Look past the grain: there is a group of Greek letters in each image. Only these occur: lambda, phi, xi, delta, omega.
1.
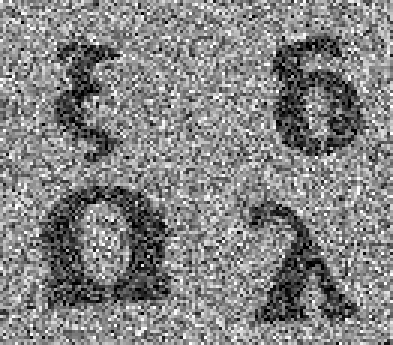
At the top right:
delta
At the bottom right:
lambda
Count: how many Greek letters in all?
4
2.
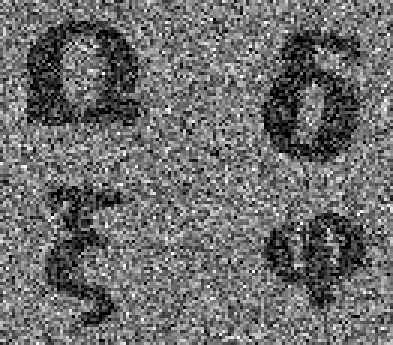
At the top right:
delta
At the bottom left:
xi
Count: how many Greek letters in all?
4
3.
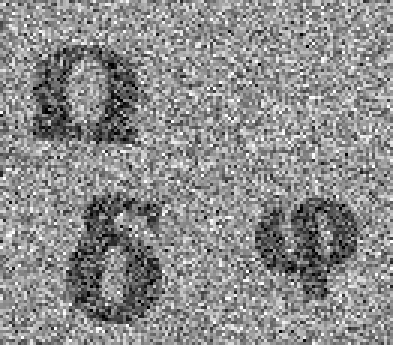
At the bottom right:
phi
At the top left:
omega
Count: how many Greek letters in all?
3
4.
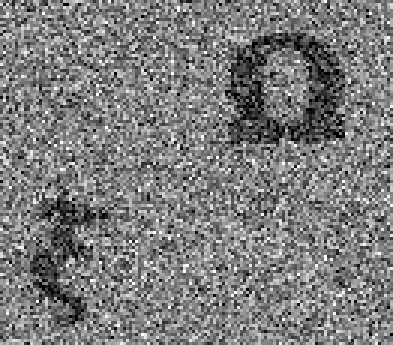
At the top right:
omega
